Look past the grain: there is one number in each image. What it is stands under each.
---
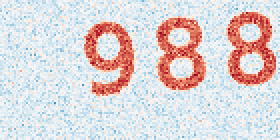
988
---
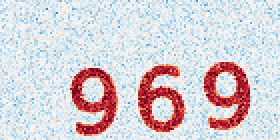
969
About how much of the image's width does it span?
two thirds
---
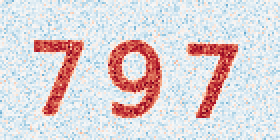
797
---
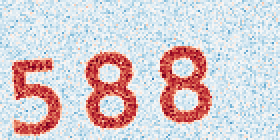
588
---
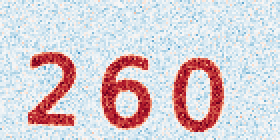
260
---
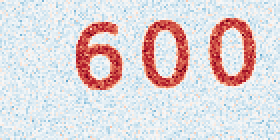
600
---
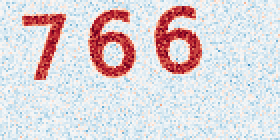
766
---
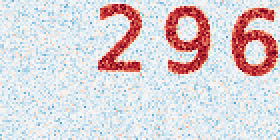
296
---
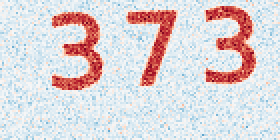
373
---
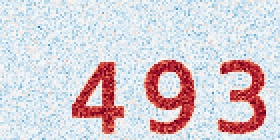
493
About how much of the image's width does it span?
two thirds
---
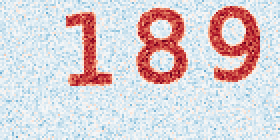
189
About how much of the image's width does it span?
two thirds
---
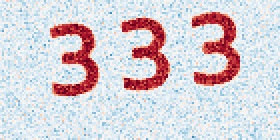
333
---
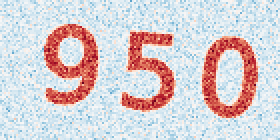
950
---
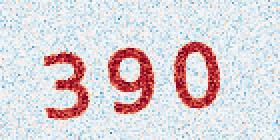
390
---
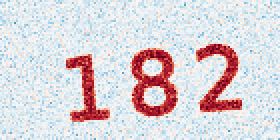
182
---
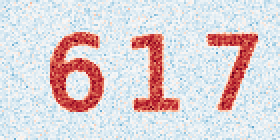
617
